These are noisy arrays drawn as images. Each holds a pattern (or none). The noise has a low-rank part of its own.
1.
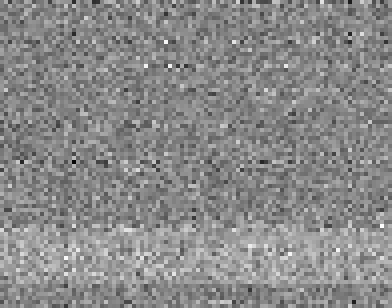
one horizontal stripe
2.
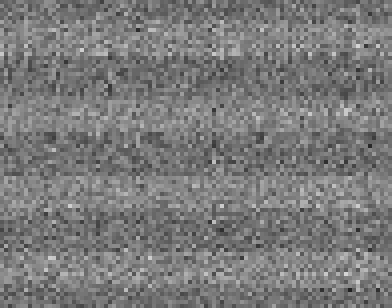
horizontal stripes
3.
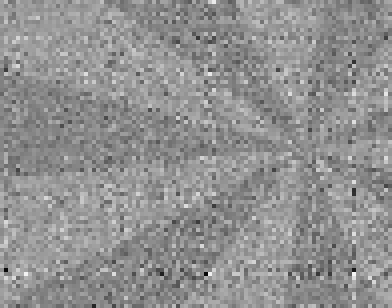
spokes from one point
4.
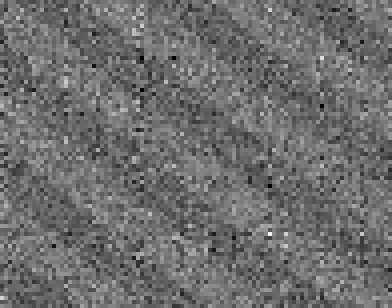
diagonal stripes
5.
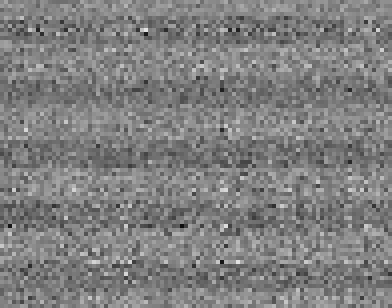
horizontal stripes
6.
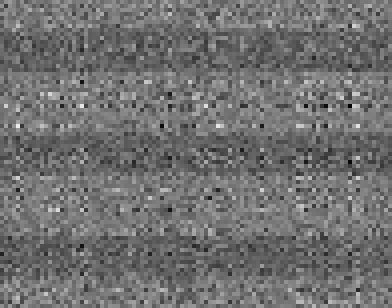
horizontal stripes
